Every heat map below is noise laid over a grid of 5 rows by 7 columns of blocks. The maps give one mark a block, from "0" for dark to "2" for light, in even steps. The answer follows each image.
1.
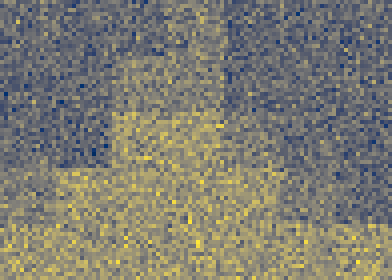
0 0 0 1 0 0 0
0 0 1 1 0 0 0
0 0 2 2 1 0 0
1 2 2 2 2 1 0
2 2 2 2 2 2 2
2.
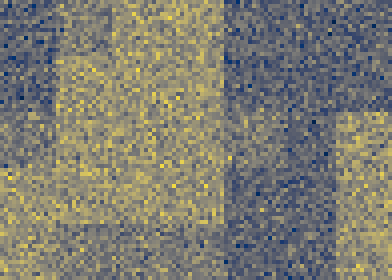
0 1 2 2 0 0 0
0 2 2 2 0 0 0
1 2 2 2 1 0 2
2 2 2 2 0 0 2
2 1 1 1 0 0 2
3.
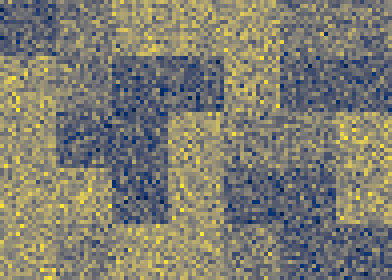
0 1 2 2 2 1 1
2 1 0 0 2 0 0
2 0 0 2 1 1 2
2 2 0 2 0 0 2
2 1 2 2 1 0 0
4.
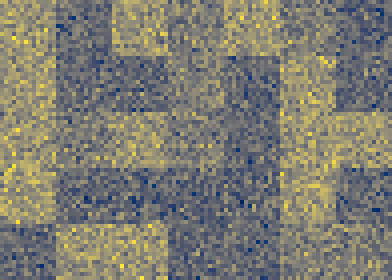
2 0 2 1 2 1 0
2 0 0 1 0 2 0
2 1 2 1 0 2 2
2 0 0 0 0 2 0
0 2 2 0 0 1 1
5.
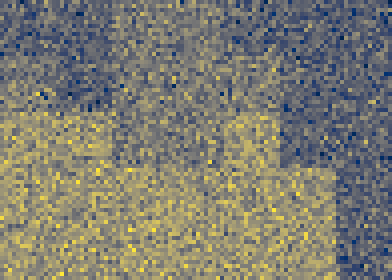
0 0 1 1 0 0 0
1 0 1 1 1 0 0
2 2 1 1 2 0 0
2 2 2 2 2 2 0
2 2 2 2 2 2 0
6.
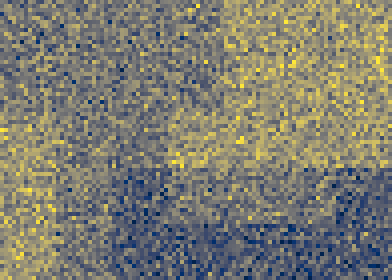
1 1 1 1 2 2 2
1 1 1 1 2 2 2
2 1 1 2 2 2 2
2 1 0 1 1 1 0
2 1 0 0 0 0 0
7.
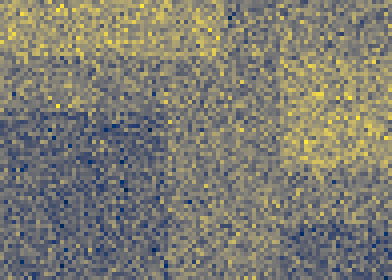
2 2 2 2 1 1 1
1 1 1 1 1 2 2
0 0 0 1 1 2 2
0 0 0 1 1 1 1
0 0 0 1 1 0 0
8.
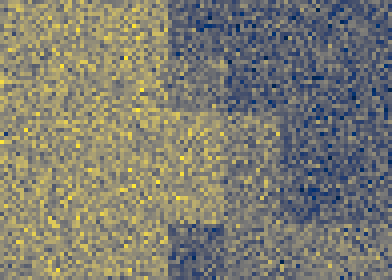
2 2 2 0 0 0 0
2 2 2 1 0 0 0
2 2 2 2 1 0 0
2 2 2 2 1 0 0
2 2 2 0 1 1 1
